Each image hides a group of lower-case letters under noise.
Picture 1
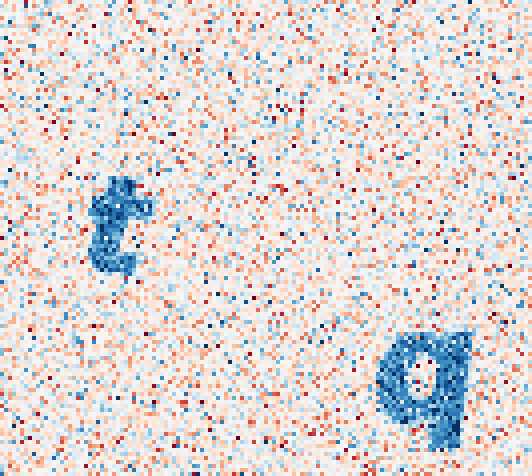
middle left: t; bottom right: q
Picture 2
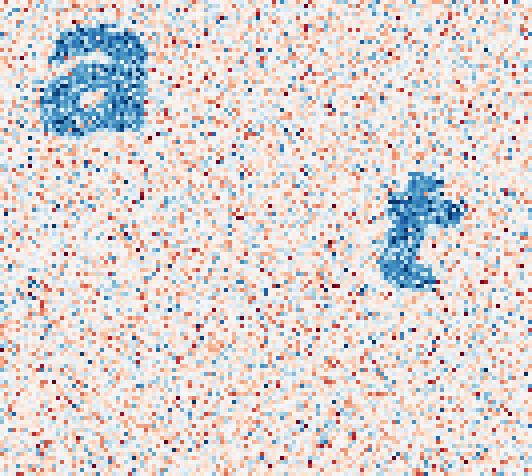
top left: a; middle right: t
